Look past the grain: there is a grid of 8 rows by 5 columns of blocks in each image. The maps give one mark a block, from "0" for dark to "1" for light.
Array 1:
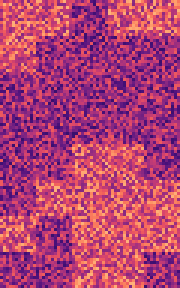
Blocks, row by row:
1 1 0 1 1
1 0 0 0 0
0 0 0 0 0
0 0 0 0 0
0 0 1 1 0
0 1 1 1 1
1 0 1 1 1
0 0 1 1 0
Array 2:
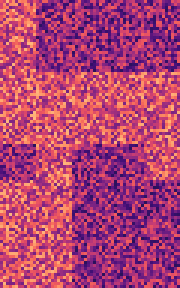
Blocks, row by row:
1 0 0 0 0
1 0 0 0 0
1 1 1 1 1
1 1 1 1 1
0 1 0 0 1
1 1 0 0 0
1 1 0 0 0
1 1 0 0 0
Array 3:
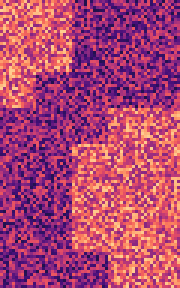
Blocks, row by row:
1 1 0 0 0
1 1 0 0 0
1 0 0 0 0
0 0 0 1 1
0 0 1 1 1
0 0 1 1 1
0 0 1 1 1
0 0 0 1 1
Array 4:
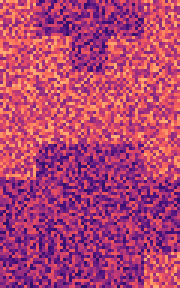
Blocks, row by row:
1 0 0 0 1
1 1 0 1 1
1 1 1 1 1
1 1 1 1 1
1 0 0 0 1
0 0 0 0 0
0 0 0 0 0
0 0 0 0 1
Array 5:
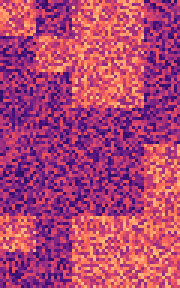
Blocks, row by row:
1 0 1 1 0
0 1 1 1 0
0 0 1 1 0
0 0 0 0 0
0 0 0 0 1
0 0 0 0 1
1 0 1 1 1
0 0 1 1 1
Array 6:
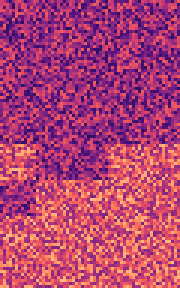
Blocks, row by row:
0 0 0 0 0
0 0 0 0 0
0 0 0 0 0
0 0 0 0 0
1 0 0 1 1
0 1 1 1 1
1 1 1 1 1
1 1 1 1 1
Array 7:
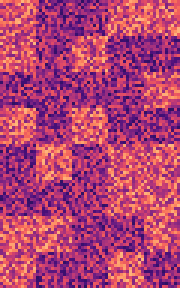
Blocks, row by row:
1 0 0 1 1
1 0 1 0 0
0 0 0 0 1
1 0 1 0 0
0 1 0 1 1
0 0 0 1 1
1 1 0 0 1
1 0 0 1 0
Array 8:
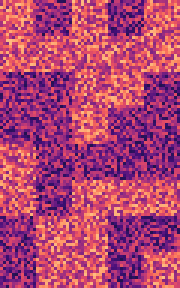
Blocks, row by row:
1 0 1 0 1
1 1 1 1 1
0 0 1 1 0
0 0 1 0 0
1 0 0 0 0
1 0 1 1 1
0 1 1 0 0
0 1 1 0 1
